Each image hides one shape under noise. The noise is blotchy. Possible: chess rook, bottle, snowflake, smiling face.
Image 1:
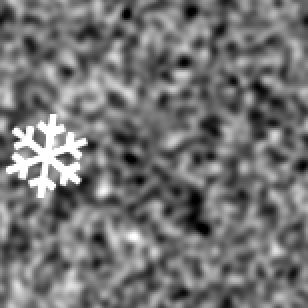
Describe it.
light snowflake, middle left
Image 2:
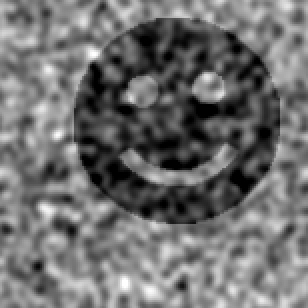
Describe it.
dark smiling face
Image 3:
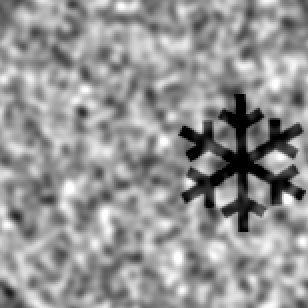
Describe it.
dark snowflake, middle right
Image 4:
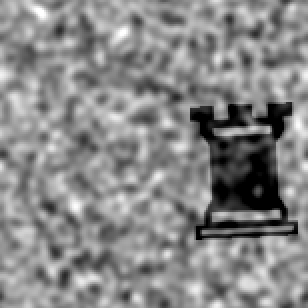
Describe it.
dark chess rook, middle right
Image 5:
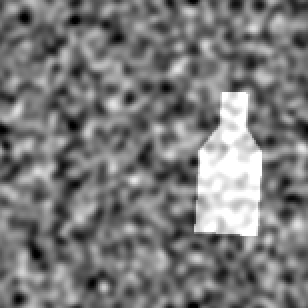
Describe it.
light bottle
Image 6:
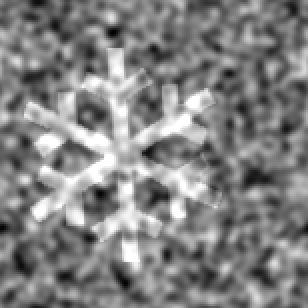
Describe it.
light snowflake
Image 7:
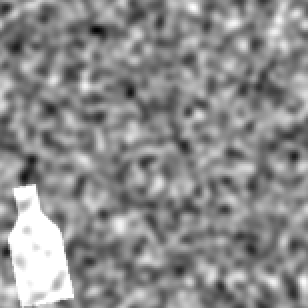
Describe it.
light bottle, bottom left
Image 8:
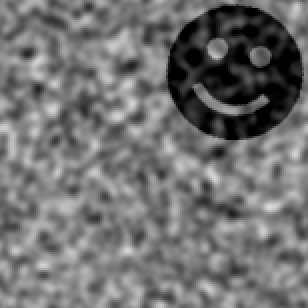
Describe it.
dark smiling face, top right
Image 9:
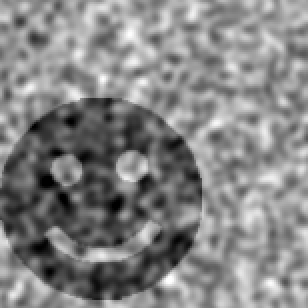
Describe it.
dark smiling face
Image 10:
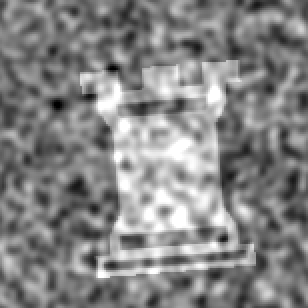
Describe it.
light chess rook
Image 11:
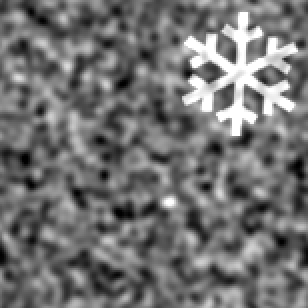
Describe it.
light snowflake, top right
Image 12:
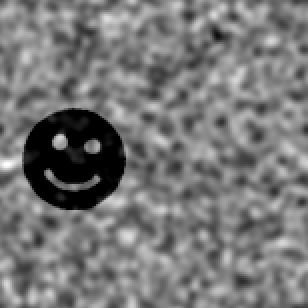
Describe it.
dark smiling face, middle left
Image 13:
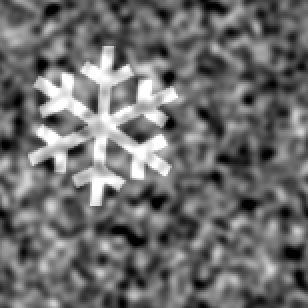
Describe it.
light snowflake
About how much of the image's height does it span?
half
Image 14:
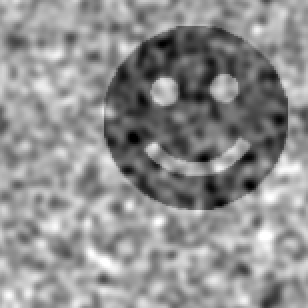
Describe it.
dark smiling face
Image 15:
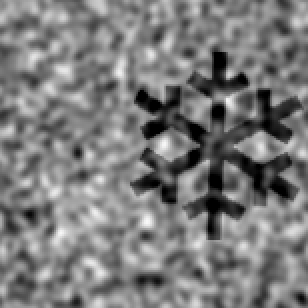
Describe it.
dark snowflake
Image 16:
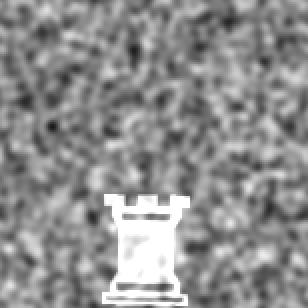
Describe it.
light chess rook, bottom middle
